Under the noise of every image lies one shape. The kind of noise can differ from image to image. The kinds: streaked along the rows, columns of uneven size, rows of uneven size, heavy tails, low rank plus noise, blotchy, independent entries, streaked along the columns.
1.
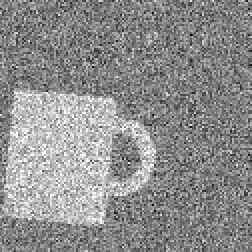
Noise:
low rank plus noise
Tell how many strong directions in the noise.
five to eight
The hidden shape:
cup
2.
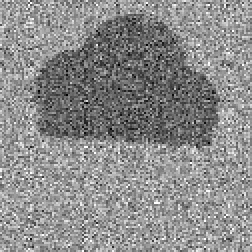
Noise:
low rank plus noise
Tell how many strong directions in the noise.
two
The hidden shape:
cloud
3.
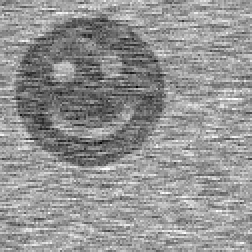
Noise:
streaked along the rows
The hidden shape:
smiling face
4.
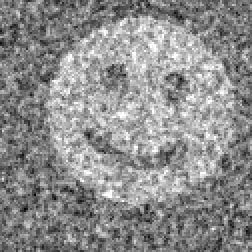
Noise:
blotchy
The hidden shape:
smiling face
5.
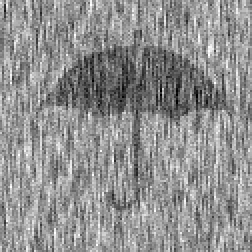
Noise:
streaked along the columns
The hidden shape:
umbrella
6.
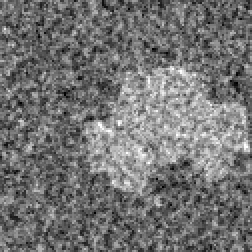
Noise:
blotchy
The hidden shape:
car
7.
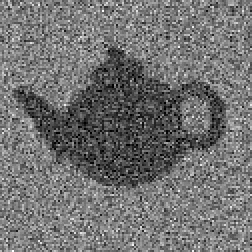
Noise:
low rank plus noise
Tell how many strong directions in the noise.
one
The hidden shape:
teapot
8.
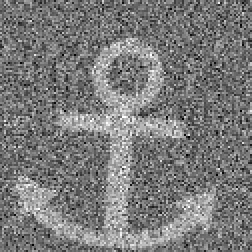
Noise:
low rank plus noise
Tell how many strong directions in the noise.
five to eight
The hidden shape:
anchor
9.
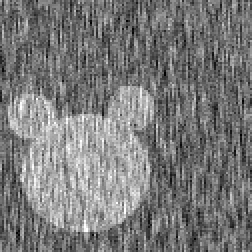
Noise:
streaked along the columns
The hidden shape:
bear's head
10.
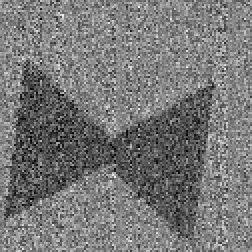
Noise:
columns of uneven size
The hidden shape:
bow tie
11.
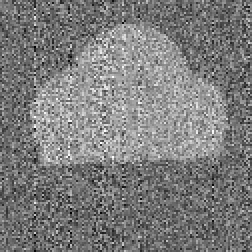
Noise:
columns of uneven size
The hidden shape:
cloud
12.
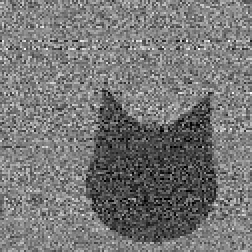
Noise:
rows of uneven size
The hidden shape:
cat's head
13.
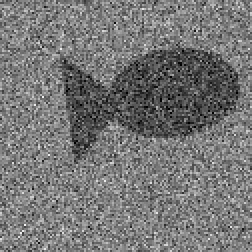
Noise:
independent entries
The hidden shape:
fish
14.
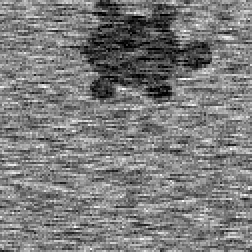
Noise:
streaked along the rows
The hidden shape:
turtle
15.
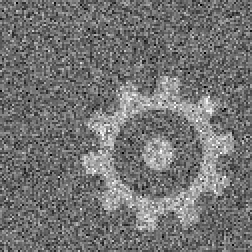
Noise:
independent entries
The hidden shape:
gear
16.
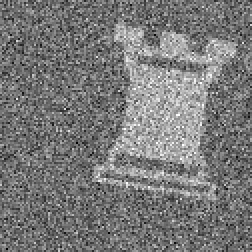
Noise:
independent entries
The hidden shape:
chess rook
